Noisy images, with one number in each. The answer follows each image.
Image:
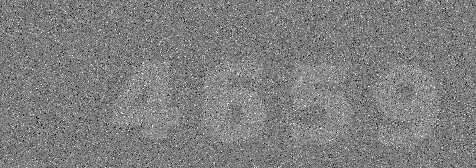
4659
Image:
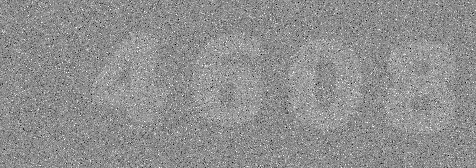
4608
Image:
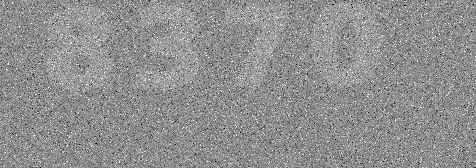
8370
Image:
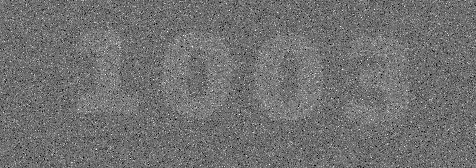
1003
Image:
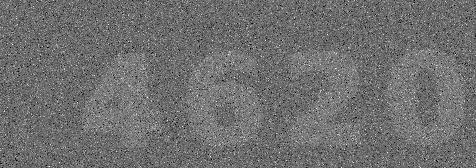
4620
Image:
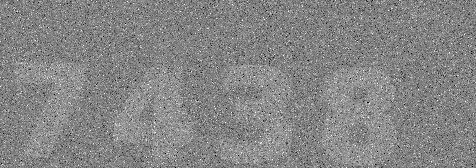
7438
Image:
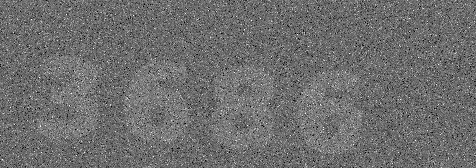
3686
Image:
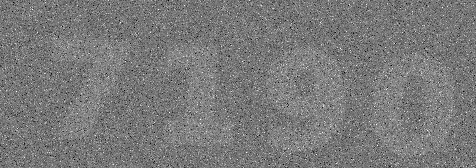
7190
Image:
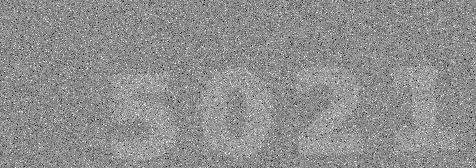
5021
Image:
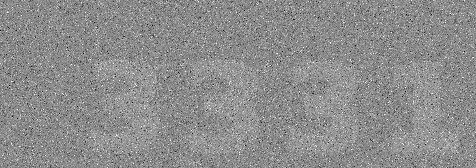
3331
